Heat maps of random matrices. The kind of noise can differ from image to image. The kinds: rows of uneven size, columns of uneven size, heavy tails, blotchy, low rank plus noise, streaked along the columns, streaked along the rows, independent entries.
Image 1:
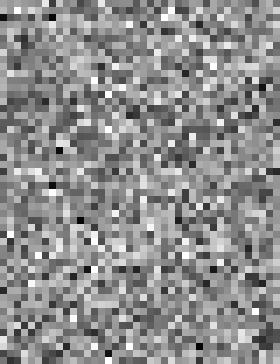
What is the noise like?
independent entries
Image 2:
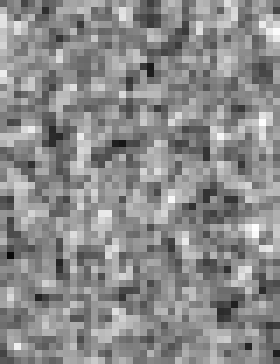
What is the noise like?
blotchy
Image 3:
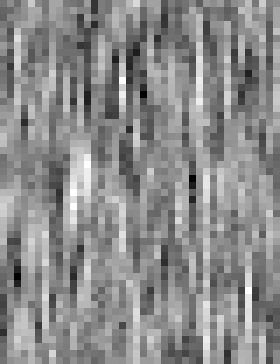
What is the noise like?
streaked along the columns
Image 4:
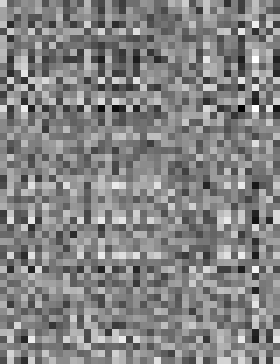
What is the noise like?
low rank plus noise
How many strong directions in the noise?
one
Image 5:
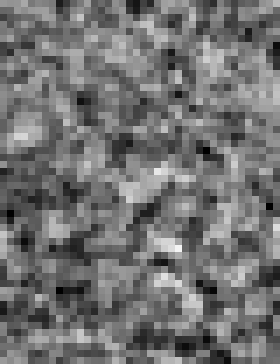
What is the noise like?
blotchy
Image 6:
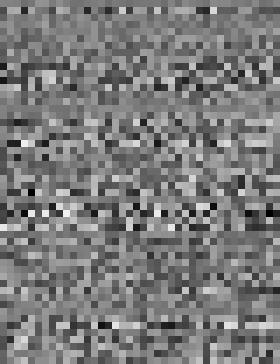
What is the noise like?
rows of uneven size
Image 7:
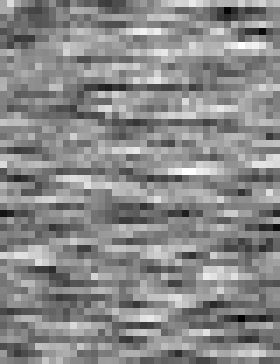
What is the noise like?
streaked along the rows
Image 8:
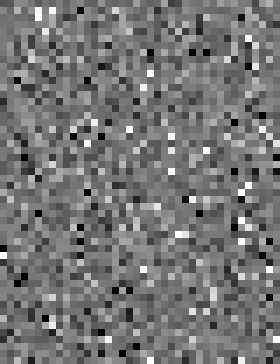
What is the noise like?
heavy tails
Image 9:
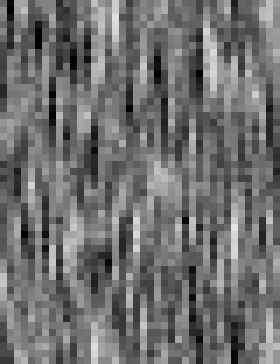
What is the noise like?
streaked along the columns
